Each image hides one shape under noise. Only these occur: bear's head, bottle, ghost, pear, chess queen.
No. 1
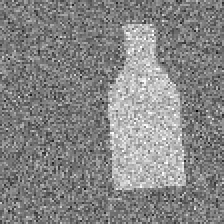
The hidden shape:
bottle
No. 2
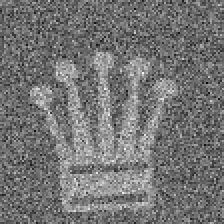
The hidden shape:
chess queen
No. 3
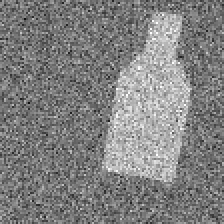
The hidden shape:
bottle
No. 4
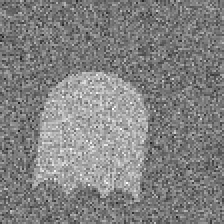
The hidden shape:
ghost
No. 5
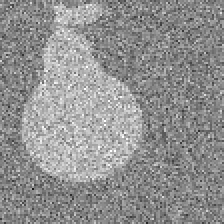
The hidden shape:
pear
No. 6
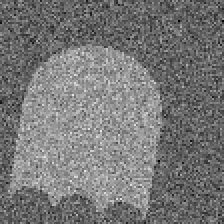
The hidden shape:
ghost
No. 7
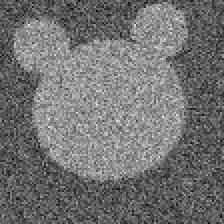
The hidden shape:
bear's head
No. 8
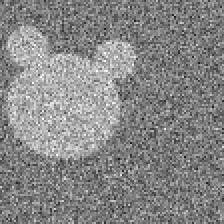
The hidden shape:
bear's head
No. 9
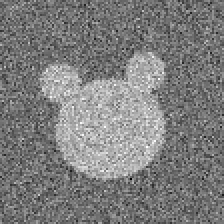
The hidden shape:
bear's head
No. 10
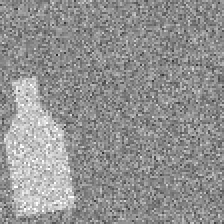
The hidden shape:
bottle
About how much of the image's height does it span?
two thirds
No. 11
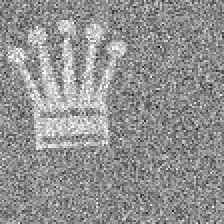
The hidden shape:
chess queen
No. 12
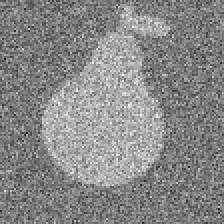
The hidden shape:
pear
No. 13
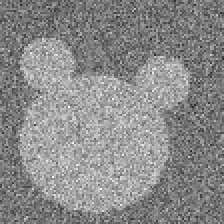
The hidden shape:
bear's head
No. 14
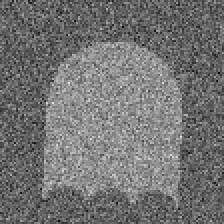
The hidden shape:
ghost
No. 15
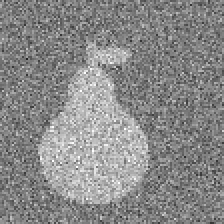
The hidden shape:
pear
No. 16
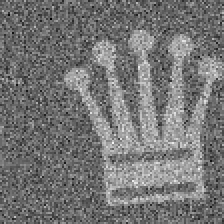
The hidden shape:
chess queen
